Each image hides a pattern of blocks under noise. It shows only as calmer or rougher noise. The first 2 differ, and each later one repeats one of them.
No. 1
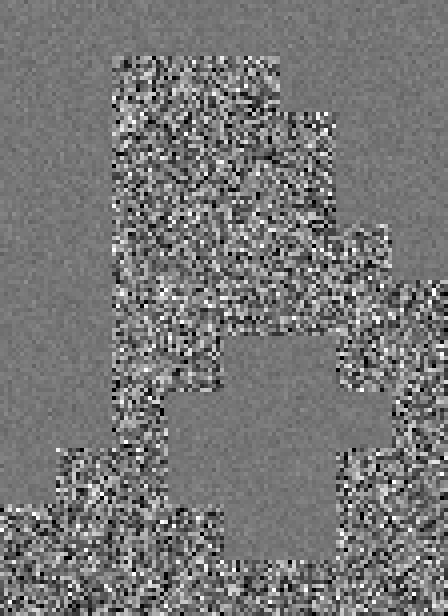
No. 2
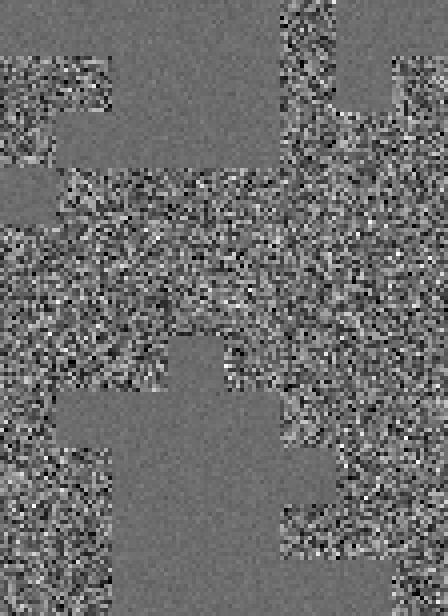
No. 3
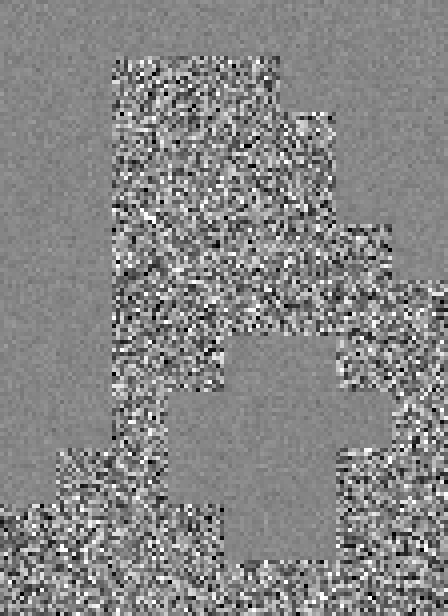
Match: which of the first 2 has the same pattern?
1
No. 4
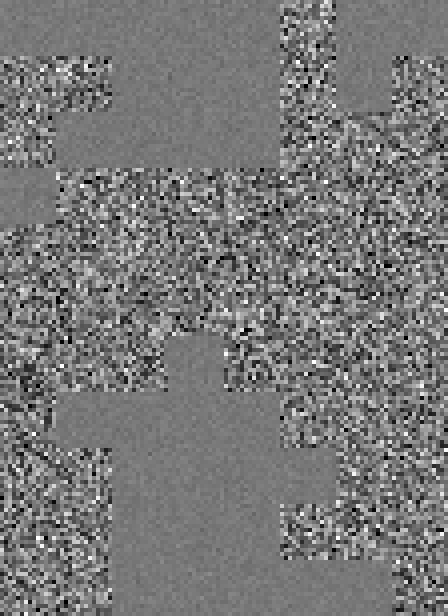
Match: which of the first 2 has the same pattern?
2
